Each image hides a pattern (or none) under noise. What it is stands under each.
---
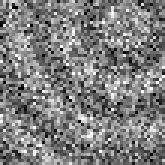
rings round one point
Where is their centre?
top right
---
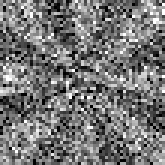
spokes from one point
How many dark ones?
8
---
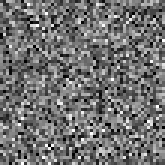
only noise
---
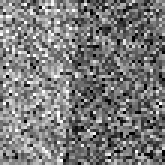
a sharp edge
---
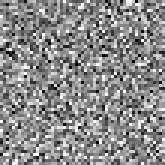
only noise
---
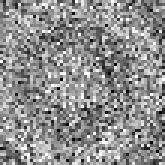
rings round one point
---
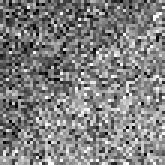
a sharp edge
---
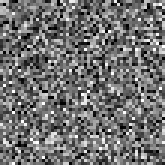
only noise
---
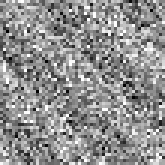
diagonal stripes
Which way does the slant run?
top left to bottom right
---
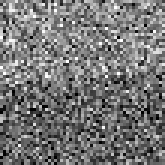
a sharp edge
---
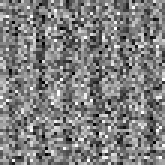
vertical stripes
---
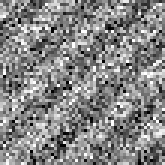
diagonal stripes
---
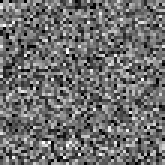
only noise
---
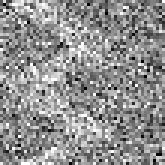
a wavy band
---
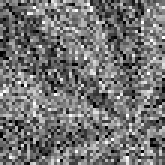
spokes from one point
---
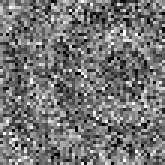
rings round one point
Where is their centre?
middle right
